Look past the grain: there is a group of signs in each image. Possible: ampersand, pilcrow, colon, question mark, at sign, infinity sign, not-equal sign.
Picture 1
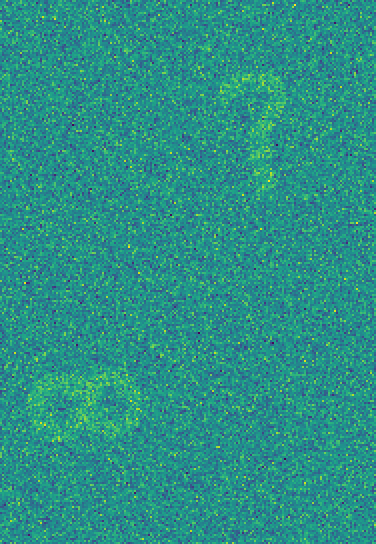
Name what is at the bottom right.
nothing
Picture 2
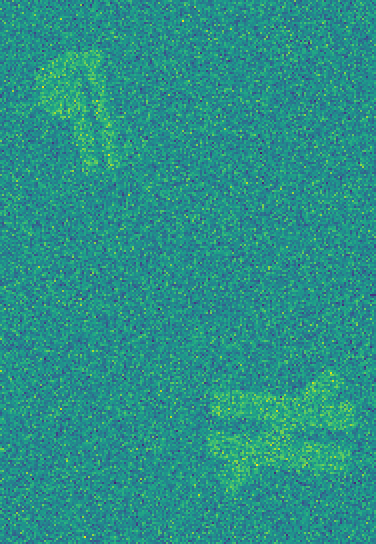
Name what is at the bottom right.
not-equal sign
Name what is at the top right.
nothing
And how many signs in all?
2
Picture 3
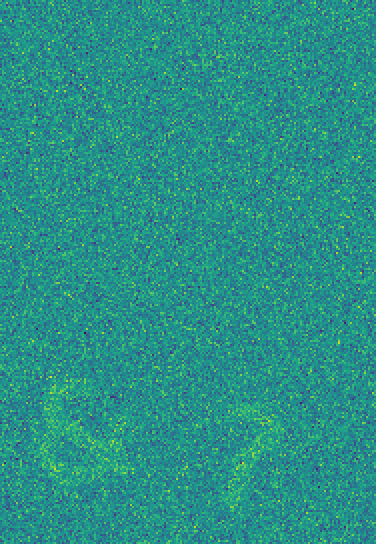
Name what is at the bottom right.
question mark
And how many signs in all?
2
